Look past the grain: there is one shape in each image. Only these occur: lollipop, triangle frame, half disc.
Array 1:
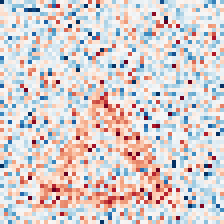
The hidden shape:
triangle frame
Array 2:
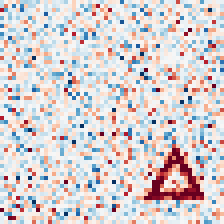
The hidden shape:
triangle frame
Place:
bottom right
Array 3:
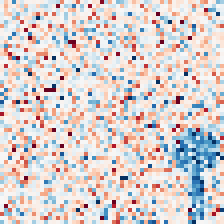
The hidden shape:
lollipop
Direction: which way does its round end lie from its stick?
up
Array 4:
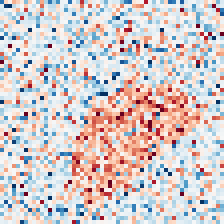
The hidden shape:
half disc
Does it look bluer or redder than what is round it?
redder
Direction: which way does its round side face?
up and left
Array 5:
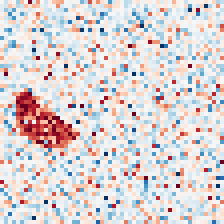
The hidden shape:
half disc
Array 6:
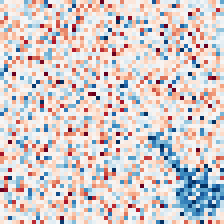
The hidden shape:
lollipop
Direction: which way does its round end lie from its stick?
down and right
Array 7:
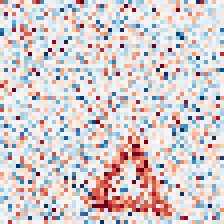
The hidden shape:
triangle frame
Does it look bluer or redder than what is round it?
redder
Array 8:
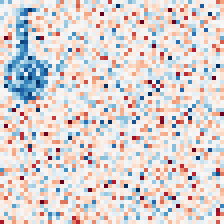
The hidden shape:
lollipop
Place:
top left
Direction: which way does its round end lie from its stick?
down
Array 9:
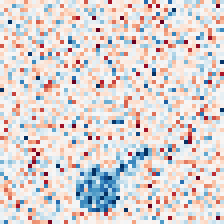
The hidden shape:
lollipop
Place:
bottom middle
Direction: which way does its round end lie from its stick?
down and left
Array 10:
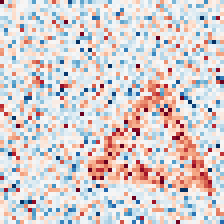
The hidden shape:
triangle frame
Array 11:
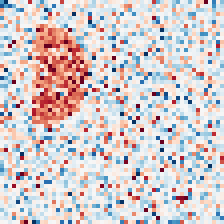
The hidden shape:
half disc
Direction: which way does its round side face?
right
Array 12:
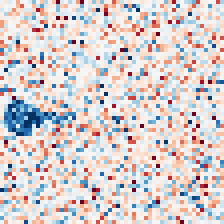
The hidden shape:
lollipop
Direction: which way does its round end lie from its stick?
left
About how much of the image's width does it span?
a third
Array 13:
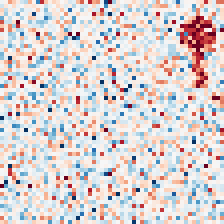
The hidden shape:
lollipop
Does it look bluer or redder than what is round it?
redder
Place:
top right
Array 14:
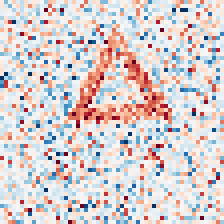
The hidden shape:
triangle frame
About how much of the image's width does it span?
half
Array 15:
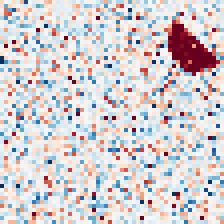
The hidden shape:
half disc
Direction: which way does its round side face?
down and left
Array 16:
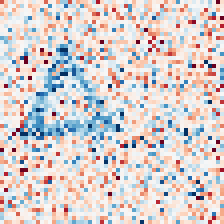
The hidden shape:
triangle frame
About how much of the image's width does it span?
half
